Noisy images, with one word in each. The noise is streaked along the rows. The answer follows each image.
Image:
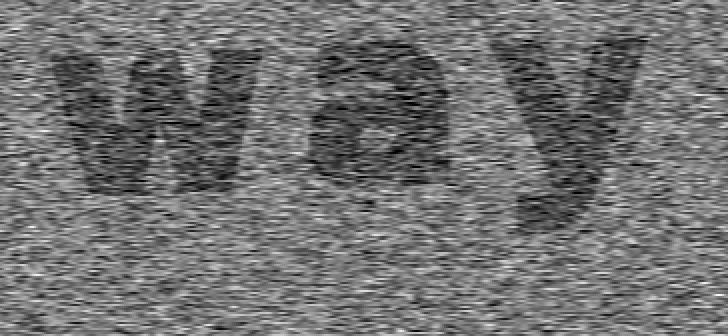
way
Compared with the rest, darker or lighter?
darker
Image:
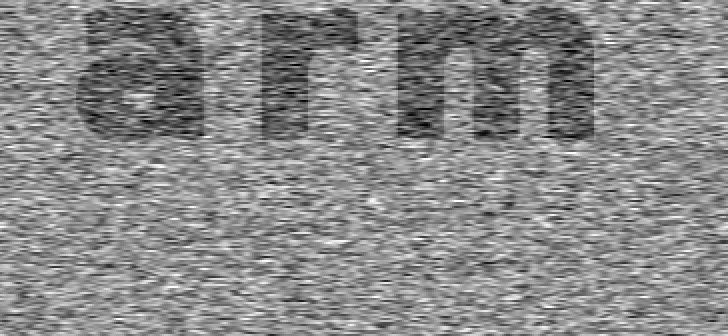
arm
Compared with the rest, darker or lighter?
darker
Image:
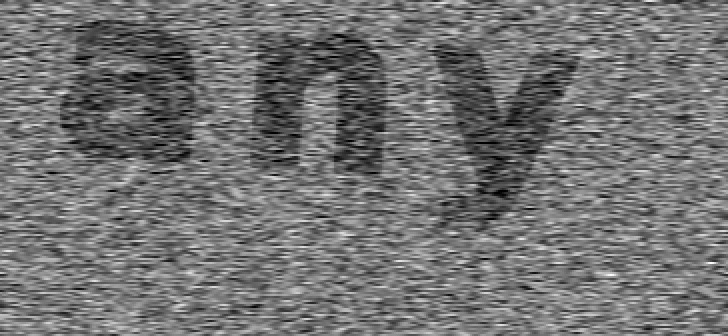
any
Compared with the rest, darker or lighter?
darker
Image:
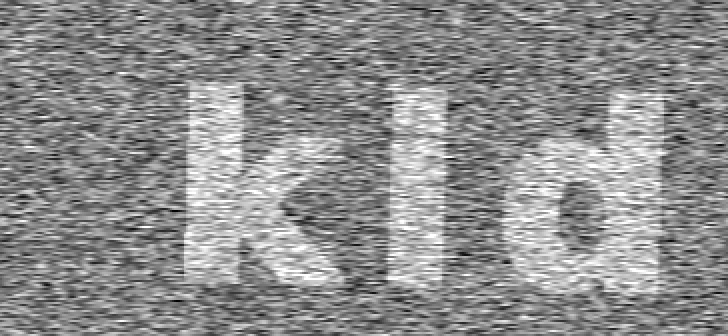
kid
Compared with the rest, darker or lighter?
lighter
